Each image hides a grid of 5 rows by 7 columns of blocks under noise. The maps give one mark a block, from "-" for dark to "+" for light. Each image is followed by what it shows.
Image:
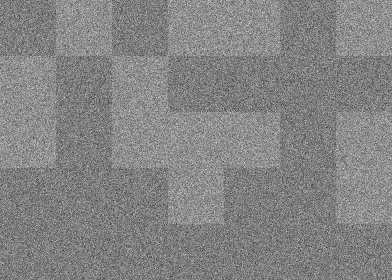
- + - + + - +
+ - + - - - -
+ - + + + - +
- - - + - - +
- - - - - - -
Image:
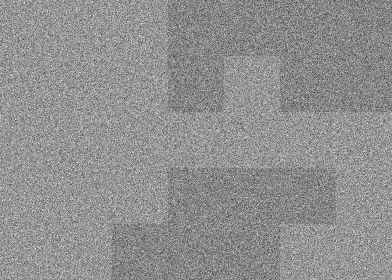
+ + + - - - -
+ + + - + - -
+ + + + + + +
+ + + - - - +
+ + - - - + +
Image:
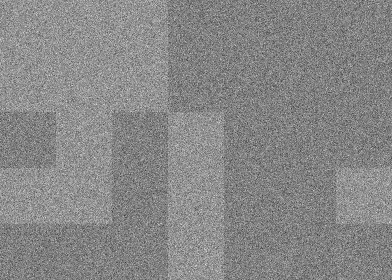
+ + + - - - -
+ + + - - - -
- + - + - - -
+ + - + - - +
- - - + - - -
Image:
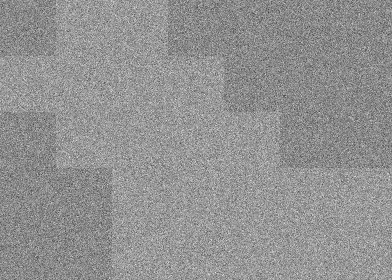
- + + - - - -
+ + + + - - -
- + + + + - -
- - + + + + +
- - + + + + +
